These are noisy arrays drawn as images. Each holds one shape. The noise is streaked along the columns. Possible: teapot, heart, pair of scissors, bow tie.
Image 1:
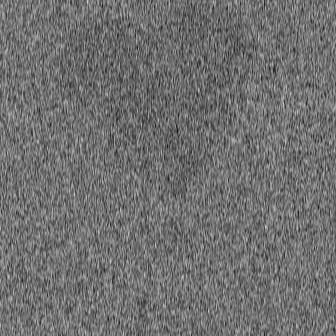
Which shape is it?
heart
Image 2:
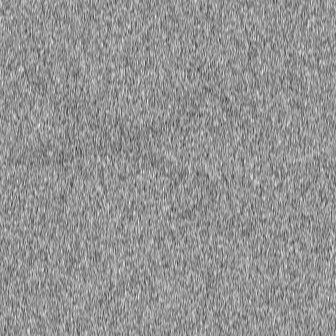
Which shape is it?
pair of scissors
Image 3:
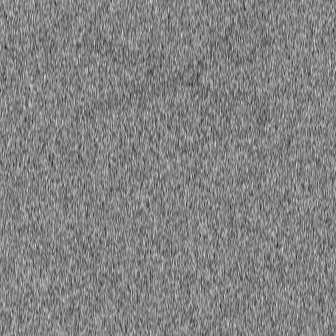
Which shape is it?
pair of scissors
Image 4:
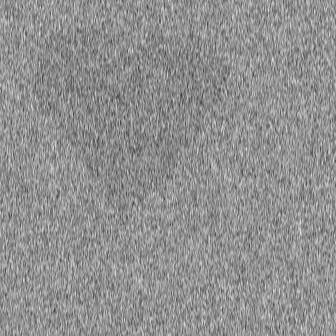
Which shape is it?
heart
